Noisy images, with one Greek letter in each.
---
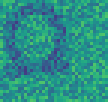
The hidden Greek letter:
omega
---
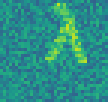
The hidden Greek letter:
lambda
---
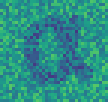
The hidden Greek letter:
alpha
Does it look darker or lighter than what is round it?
darker
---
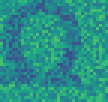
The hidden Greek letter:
omega
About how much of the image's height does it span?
nearly all
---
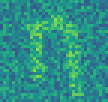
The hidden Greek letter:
eta
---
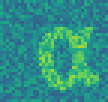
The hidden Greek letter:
alpha
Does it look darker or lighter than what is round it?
lighter
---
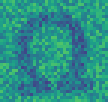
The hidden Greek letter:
omega
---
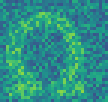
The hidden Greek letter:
omega
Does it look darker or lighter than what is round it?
lighter
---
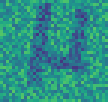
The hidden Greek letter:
mu
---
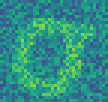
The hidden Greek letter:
sigma
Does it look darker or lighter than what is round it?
lighter
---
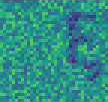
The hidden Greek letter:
xi
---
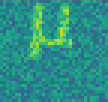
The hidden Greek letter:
mu
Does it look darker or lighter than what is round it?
lighter
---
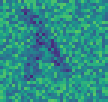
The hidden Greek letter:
lambda
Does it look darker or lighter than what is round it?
darker
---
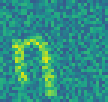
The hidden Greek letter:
eta
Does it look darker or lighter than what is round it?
lighter
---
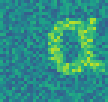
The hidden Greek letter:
alpha
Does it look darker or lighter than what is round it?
lighter
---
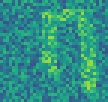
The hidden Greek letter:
eta
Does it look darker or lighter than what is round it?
lighter
